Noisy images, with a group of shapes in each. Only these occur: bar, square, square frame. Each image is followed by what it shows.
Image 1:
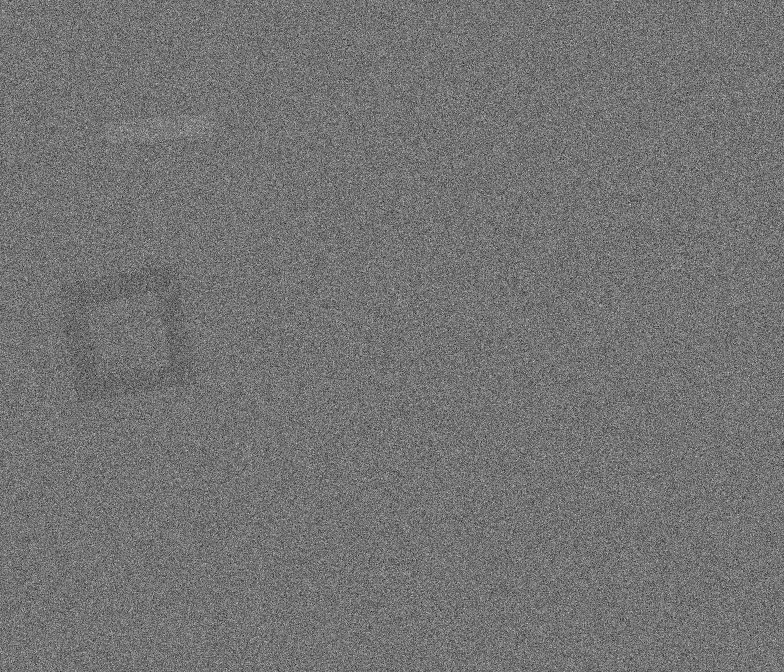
top left: light bar; middle left: dark square frame
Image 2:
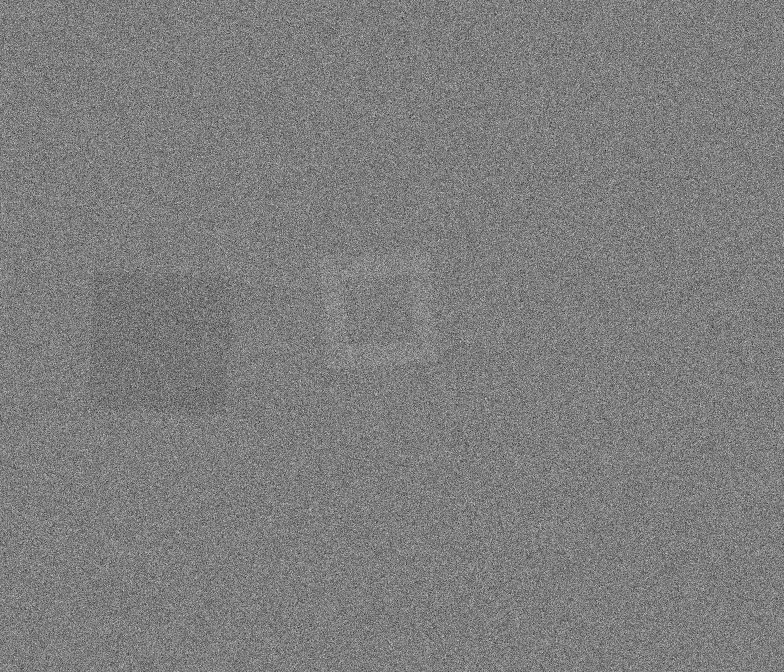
middle left: dark square; centre: light square frame
